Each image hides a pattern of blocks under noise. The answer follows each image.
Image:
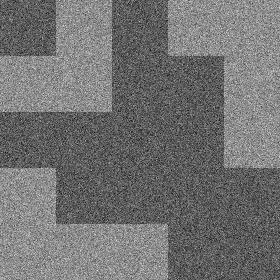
mirrored about the diagonal from the top left
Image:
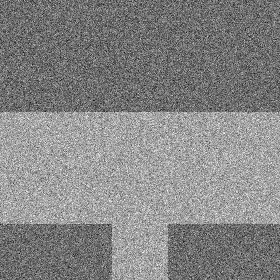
left and right mirror each other
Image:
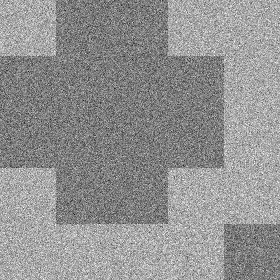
mirrored about the diagonal from the top left
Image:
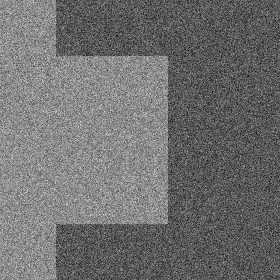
top and bottom mirror each other
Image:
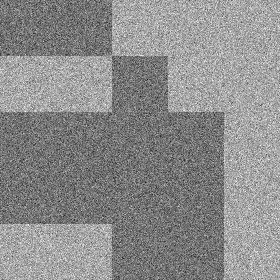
no symmetry
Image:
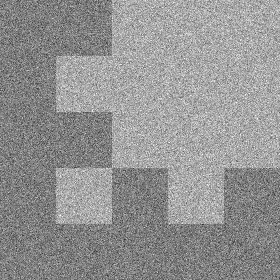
mirrored about the diagonal from the bottom left
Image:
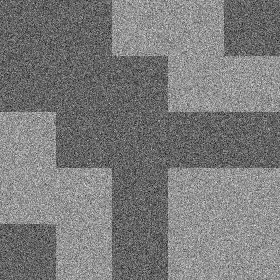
mirrored about the diagonal from the top left
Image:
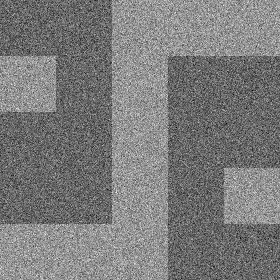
the same after a half turn
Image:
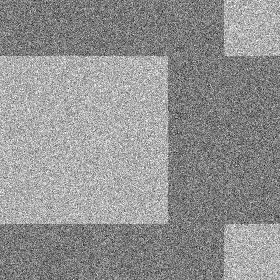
top and bottom mirror each other
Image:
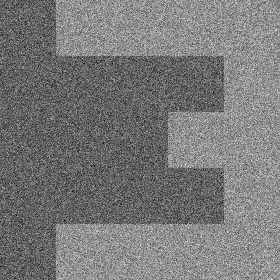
top and bottom mirror each other
